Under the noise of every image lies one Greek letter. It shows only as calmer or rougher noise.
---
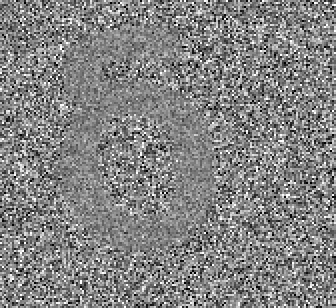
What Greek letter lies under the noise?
delta
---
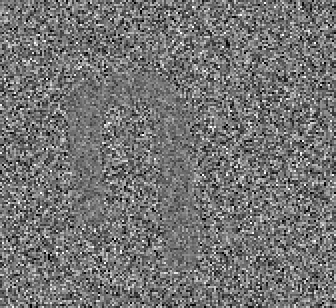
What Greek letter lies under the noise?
eta
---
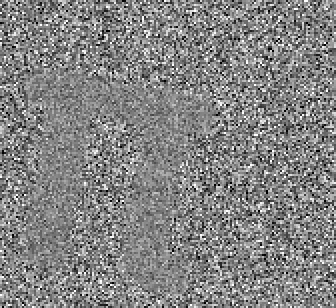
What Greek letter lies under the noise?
pi
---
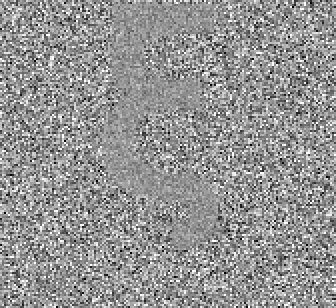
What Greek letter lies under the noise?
xi
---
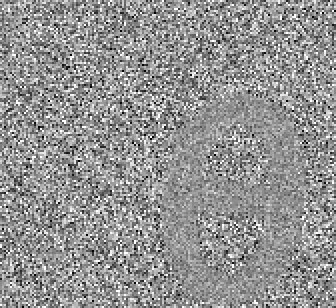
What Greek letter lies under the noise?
theta
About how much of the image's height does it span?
two thirds
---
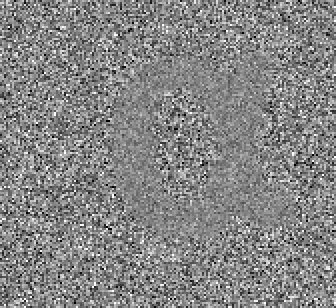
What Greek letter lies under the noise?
alpha
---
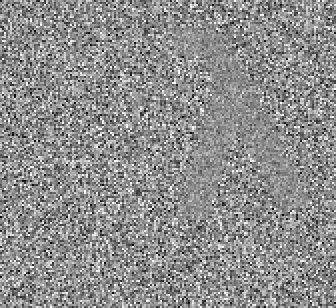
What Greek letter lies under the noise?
lambda
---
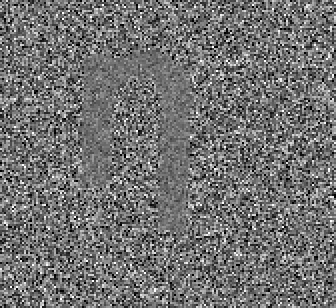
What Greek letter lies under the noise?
eta
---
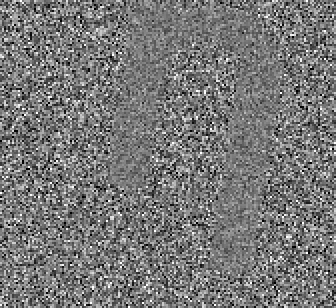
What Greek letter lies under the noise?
eta
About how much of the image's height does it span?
nearly all
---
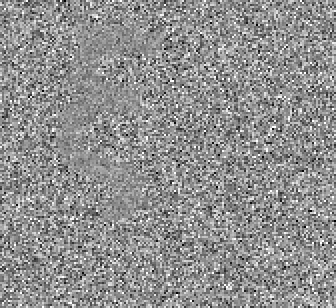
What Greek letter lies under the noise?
xi
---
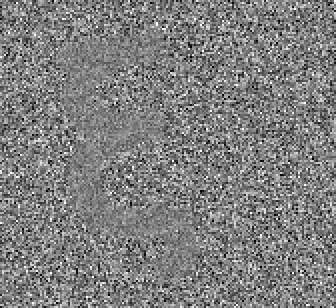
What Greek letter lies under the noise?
xi
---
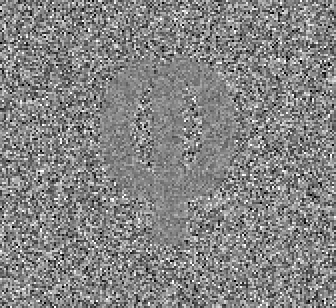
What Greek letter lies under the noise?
phi
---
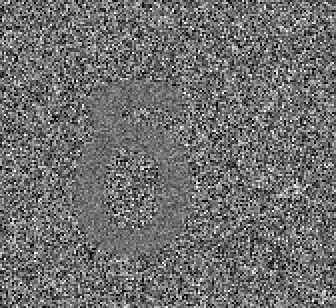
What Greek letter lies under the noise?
delta
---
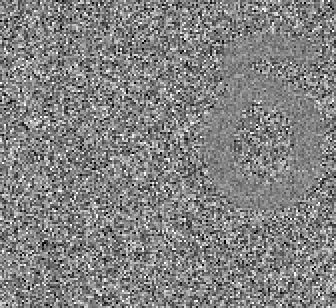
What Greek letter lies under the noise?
delta
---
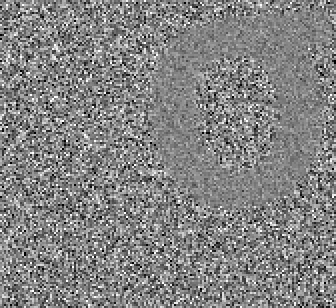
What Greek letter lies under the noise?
sigma
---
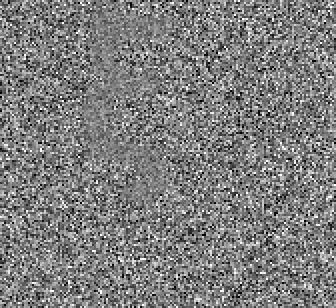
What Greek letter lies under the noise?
xi
